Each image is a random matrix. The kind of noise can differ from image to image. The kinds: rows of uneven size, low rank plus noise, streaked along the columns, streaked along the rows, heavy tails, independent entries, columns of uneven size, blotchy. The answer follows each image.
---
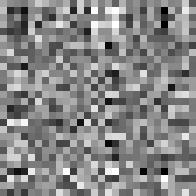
low rank plus noise
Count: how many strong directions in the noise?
one
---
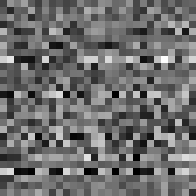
rows of uneven size
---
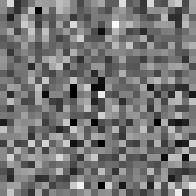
low rank plus noise
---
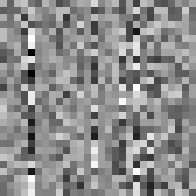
columns of uneven size
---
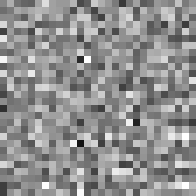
low rank plus noise
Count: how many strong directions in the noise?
five to eight
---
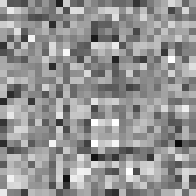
low rank plus noise
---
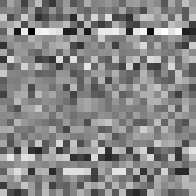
rows of uneven size
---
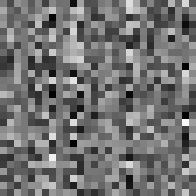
columns of uneven size
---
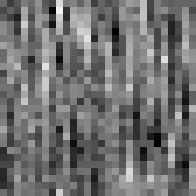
streaked along the columns
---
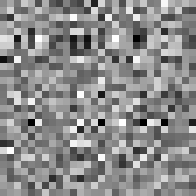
low rank plus noise
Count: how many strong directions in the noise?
two
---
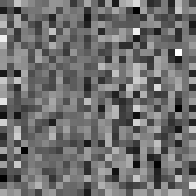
columns of uneven size
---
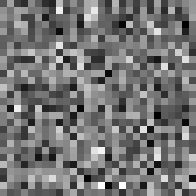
low rank plus noise
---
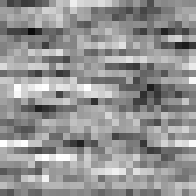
streaked along the rows
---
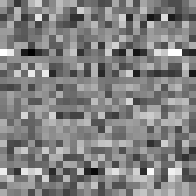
rows of uneven size
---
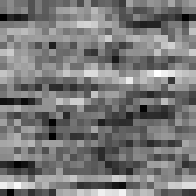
streaked along the rows
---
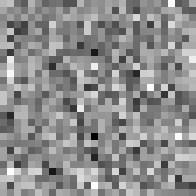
low rank plus noise
